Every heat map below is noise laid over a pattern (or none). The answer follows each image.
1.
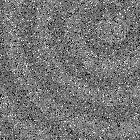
rings round one point
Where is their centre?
top right
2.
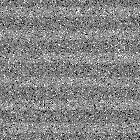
horizontal stripes
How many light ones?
6
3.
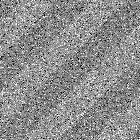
diagonal stripes
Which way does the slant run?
bottom left to top right
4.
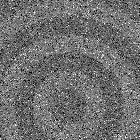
rings round one point
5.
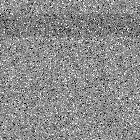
one horizontal stripe
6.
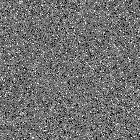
only noise
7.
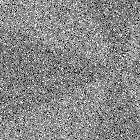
spokes from one point
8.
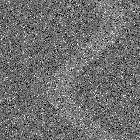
a wavy band
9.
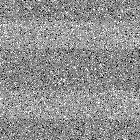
horizontal stripes
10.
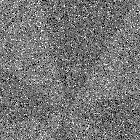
spokes from one point
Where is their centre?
bottom middle
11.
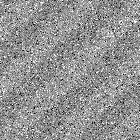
diagonal stripes
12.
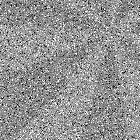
spokes from one point
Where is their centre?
top right
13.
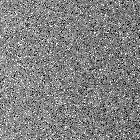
a smooth slope
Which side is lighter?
left
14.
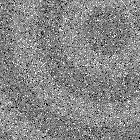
rings round one point
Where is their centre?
top right
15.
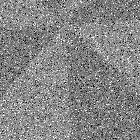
spokes from one point
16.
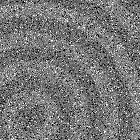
rings round one point
